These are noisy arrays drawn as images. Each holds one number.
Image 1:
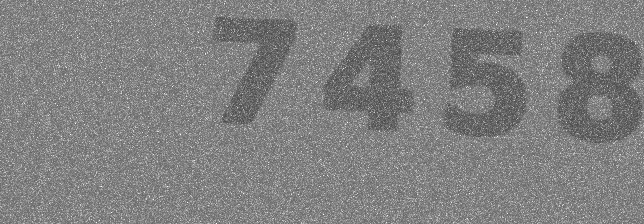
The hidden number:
7458
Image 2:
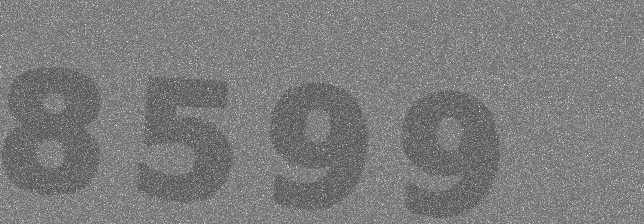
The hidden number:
8599
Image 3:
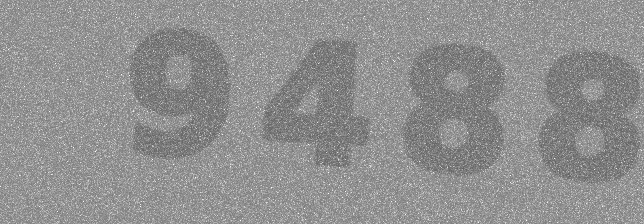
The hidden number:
9488
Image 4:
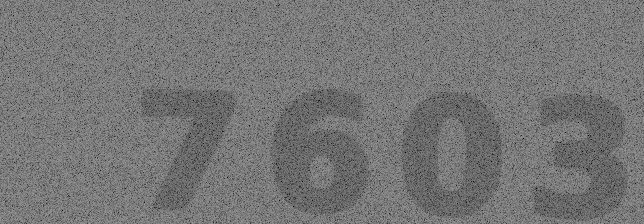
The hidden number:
7603
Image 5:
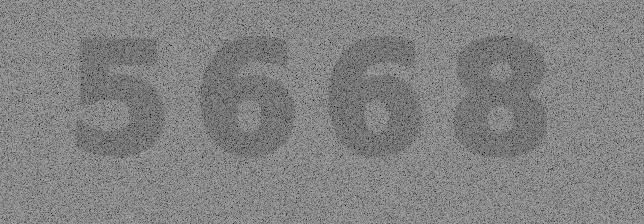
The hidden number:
5668
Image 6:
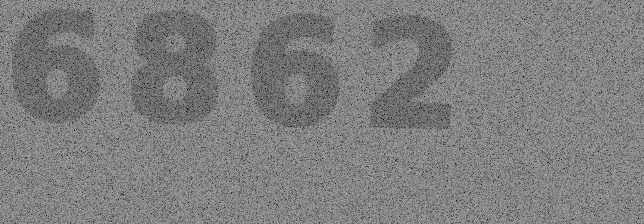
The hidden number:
6862
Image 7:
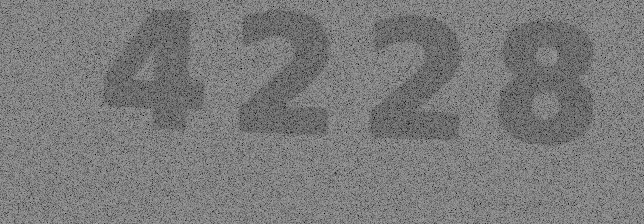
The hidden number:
4228
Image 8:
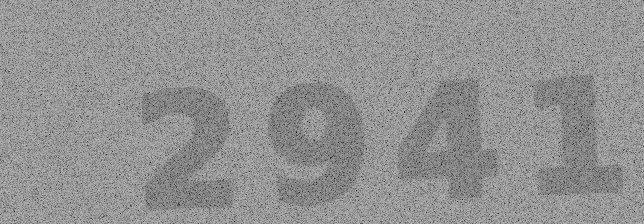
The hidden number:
2941
